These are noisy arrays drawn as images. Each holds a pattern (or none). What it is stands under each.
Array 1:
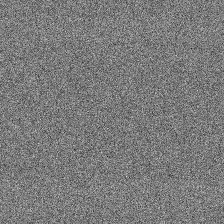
bands of rows
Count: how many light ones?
2
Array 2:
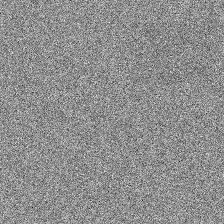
one block
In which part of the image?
top right
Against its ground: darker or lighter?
darker
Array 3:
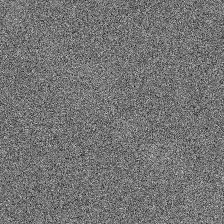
blocks along the diagonal
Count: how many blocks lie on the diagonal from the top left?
6
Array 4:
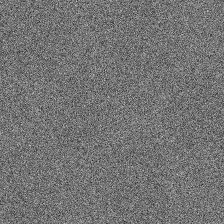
a checkerboard
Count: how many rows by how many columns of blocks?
3 by 4
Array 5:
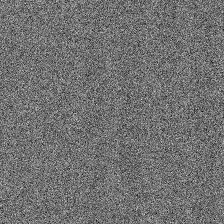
bands of columns
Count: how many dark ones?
4
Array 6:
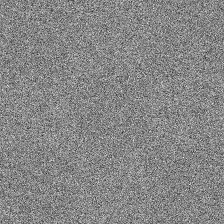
a checkerboard
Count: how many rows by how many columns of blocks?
3 by 3
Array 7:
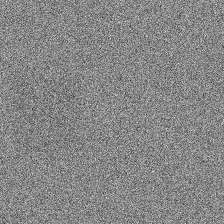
one block
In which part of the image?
middle left
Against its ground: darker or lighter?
darker
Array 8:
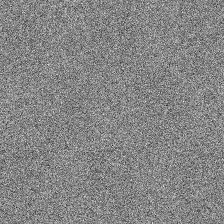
a checkerboard
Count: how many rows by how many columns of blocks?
3 by 5
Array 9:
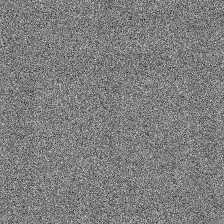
bands of rows crossing bands of columns
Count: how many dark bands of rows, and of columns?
3 and 3
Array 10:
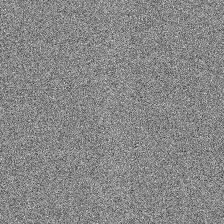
one band of columns
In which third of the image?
middle
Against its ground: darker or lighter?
lighter
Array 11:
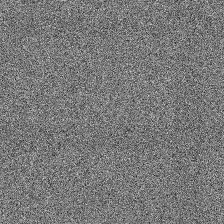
bands of rows crossing bands of columns
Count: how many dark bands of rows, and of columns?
2 and 1
